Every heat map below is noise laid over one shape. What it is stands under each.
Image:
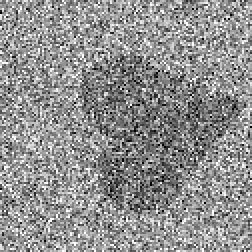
heart
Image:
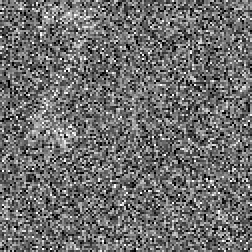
musical note
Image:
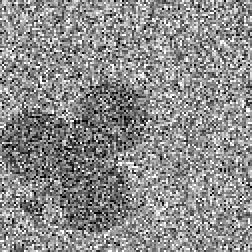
club
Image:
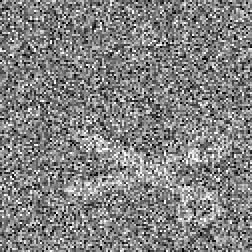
pair of scissors
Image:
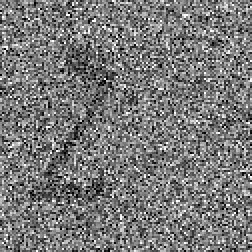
musical note
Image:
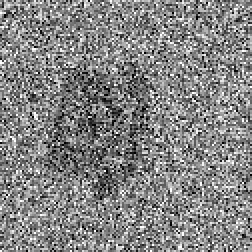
telephone
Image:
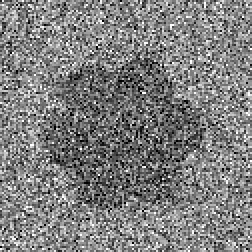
flower
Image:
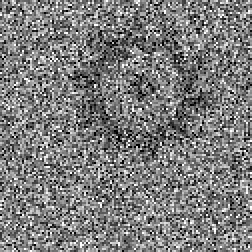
gear
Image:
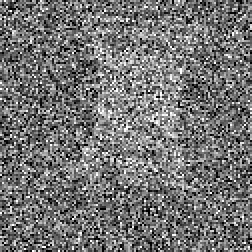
chess rook
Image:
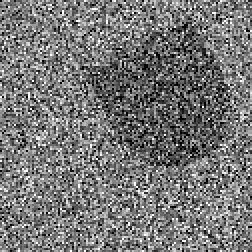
ghost
